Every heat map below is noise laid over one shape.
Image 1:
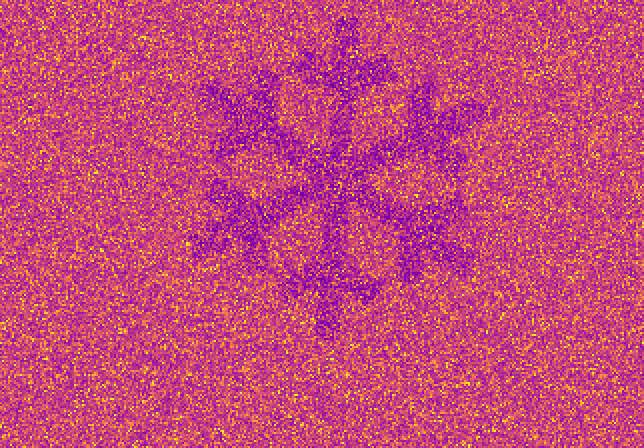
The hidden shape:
snowflake
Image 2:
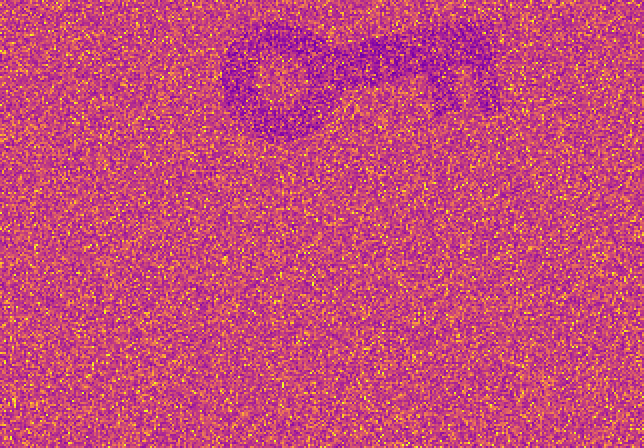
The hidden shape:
key
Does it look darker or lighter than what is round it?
darker
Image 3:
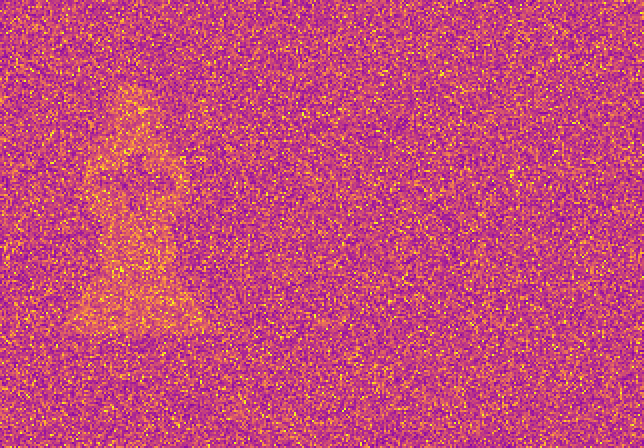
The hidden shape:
chess bishop
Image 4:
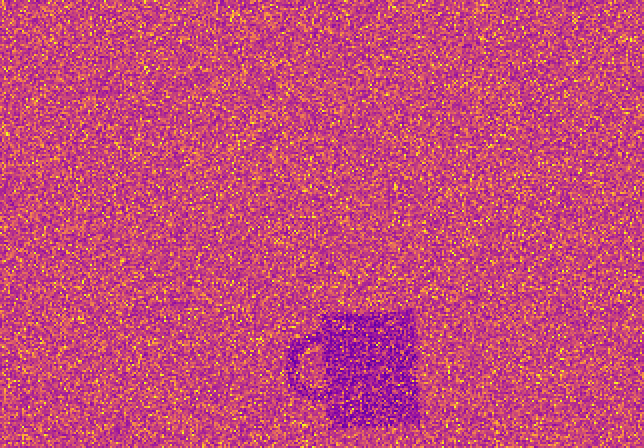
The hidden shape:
cup
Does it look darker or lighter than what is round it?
darker
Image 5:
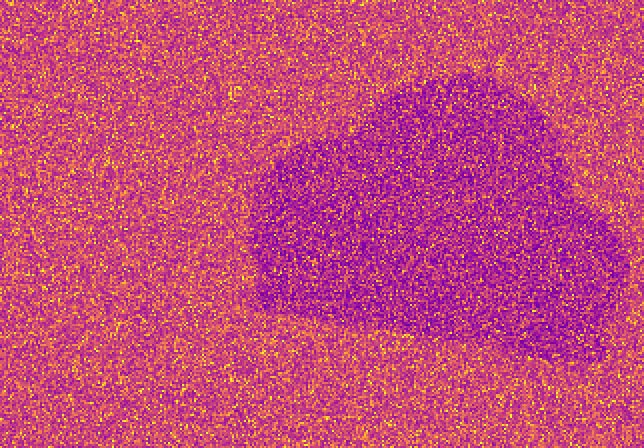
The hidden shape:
cloud
